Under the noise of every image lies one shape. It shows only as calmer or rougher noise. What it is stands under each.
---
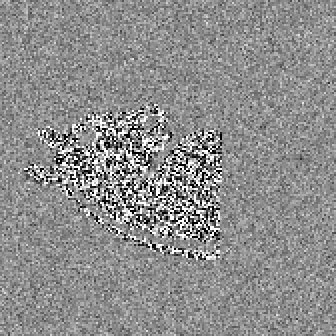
chess knight
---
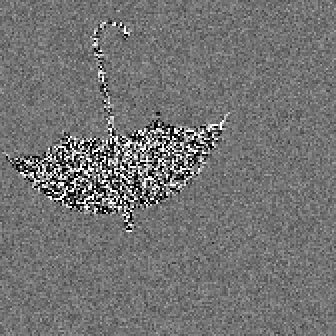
umbrella
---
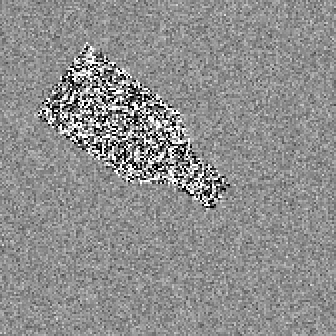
bottle
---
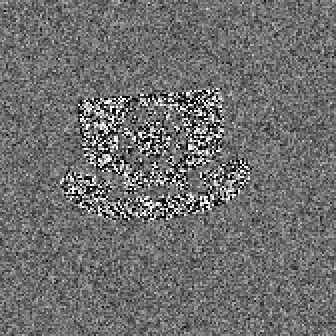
telephone
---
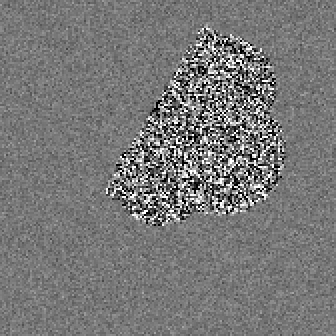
cloud
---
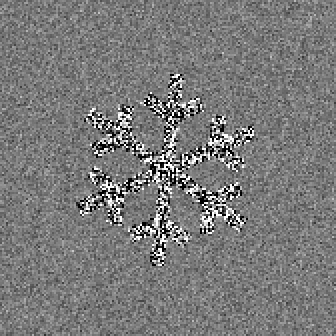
snowflake
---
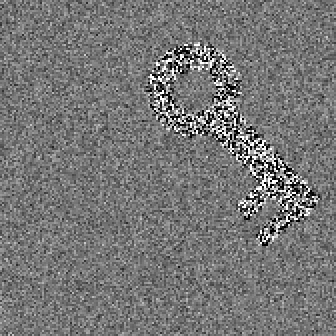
key
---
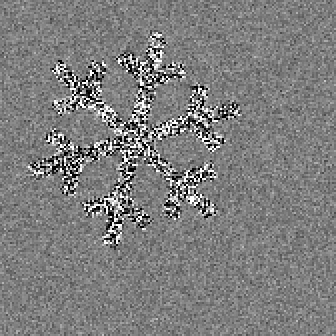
snowflake
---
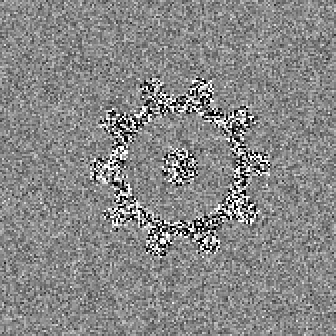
gear
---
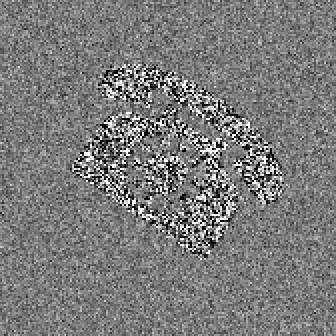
telephone
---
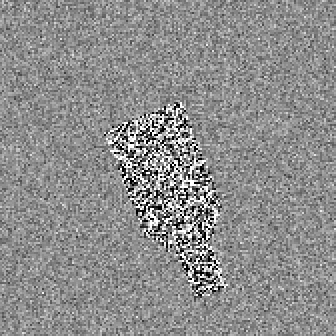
bottle
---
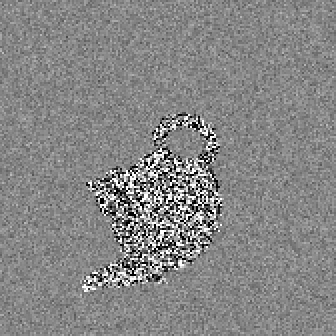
teapot
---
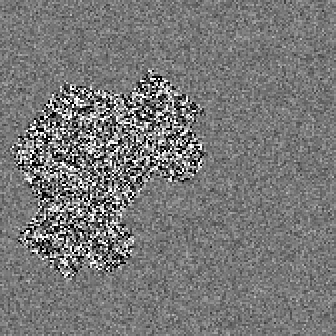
car
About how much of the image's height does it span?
two thirds
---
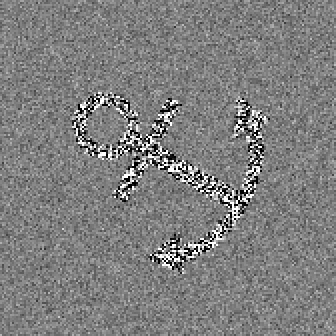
anchor
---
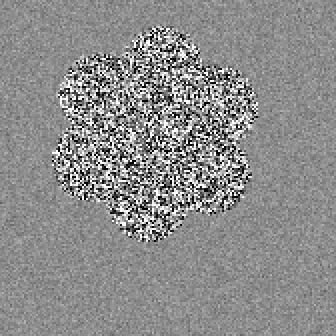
flower
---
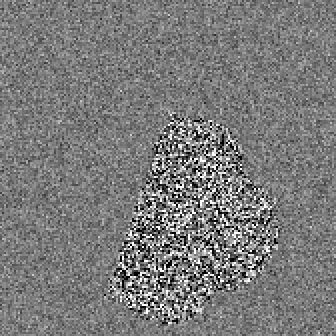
cloud
